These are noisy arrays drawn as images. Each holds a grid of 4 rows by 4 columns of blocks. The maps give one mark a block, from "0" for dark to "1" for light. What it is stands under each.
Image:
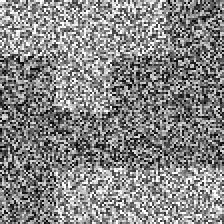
1 1 1 0
0 1 0 0
0 0 0 0
0 1 1 1
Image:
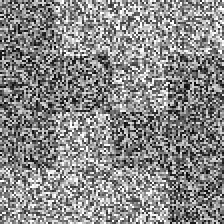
0 1 1 1
0 0 1 0
0 1 0 0
1 1 1 0
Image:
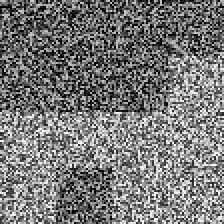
0 0 0 0
0 0 0 1
1 1 1 1
1 0 1 1
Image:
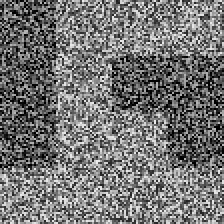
0 1 1 1
0 1 0 0
0 1 1 0
1 1 1 1
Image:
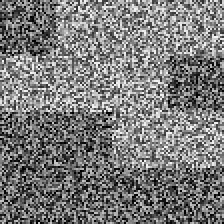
0 1 1 1
1 1 1 0
0 0 1 1
0 0 0 0
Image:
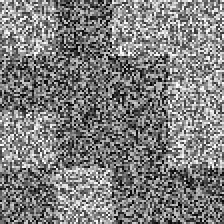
1 0 1 1
0 0 0 1
1 0 0 1
0 1 0 0
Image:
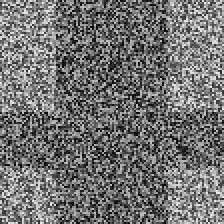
1 0 0 1
1 0 0 1
0 0 0 0
1 0 0 1
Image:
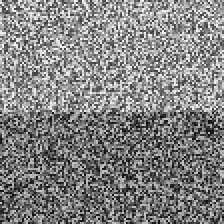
1 1 1 1
1 1 1 1
0 0 0 0
0 0 0 0
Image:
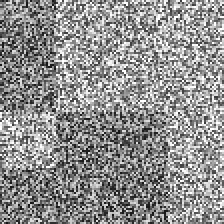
0 1 1 1
0 1 1 1
1 0 0 1
0 0 0 1
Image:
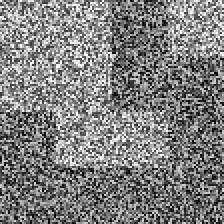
1 1 0 1
1 1 0 0
0 1 1 0
0 0 0 0
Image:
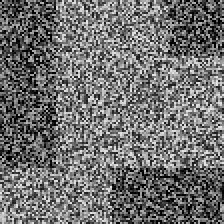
0 1 1 0
0 1 1 1
0 1 1 1
1 1 0 0
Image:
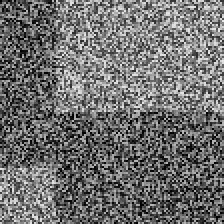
0 1 1 1
0 1 1 1
0 0 0 0
1 0 0 0
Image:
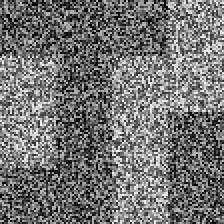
0 0 0 1
1 0 1 1
1 0 1 0
0 0 1 0
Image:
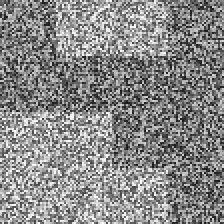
0 1 1 0
0 0 0 0
1 1 0 0
1 1 1 0
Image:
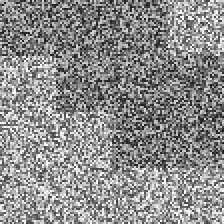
0 0 0 1
1 0 0 0
1 1 0 0
1 1 1 1
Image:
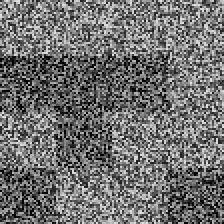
1 1 1 1
0 0 0 1
1 0 1 1
0 1 1 0
